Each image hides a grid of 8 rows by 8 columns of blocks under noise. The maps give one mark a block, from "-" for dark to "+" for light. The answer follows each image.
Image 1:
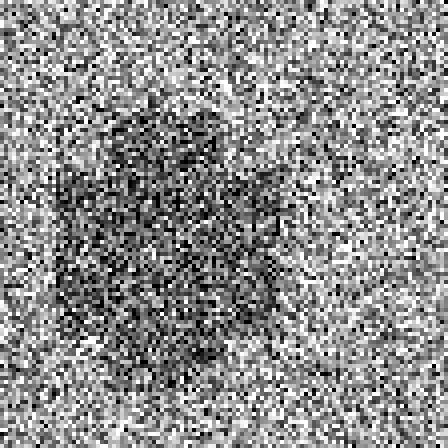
+ + + + + + + +
+ + + + + + + +
+ + - - + + + +
+ - - - - + + +
+ - - - - + + +
+ - - - - + + +
+ + - - + + + +
+ + + + + + + +
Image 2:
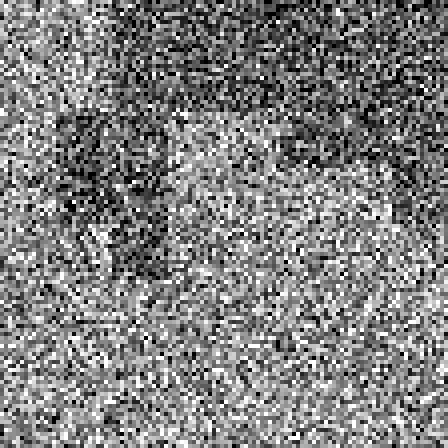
+ + - - - - - -
+ + - - - - - -
+ - - + + - - -
+ - - + + + + -
+ + - + + + + +
+ + + + + + + +
+ + + + + + + +
+ + + + + + + +
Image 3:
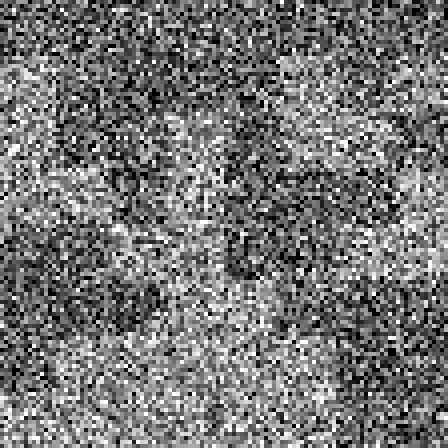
- - - - - - - -
+ - - - - + - +
+ - - + - + + -
+ + - + - - - +
- - + + - - + +
- - - + + - - -
- + + + + + - -
+ + + + + + - -
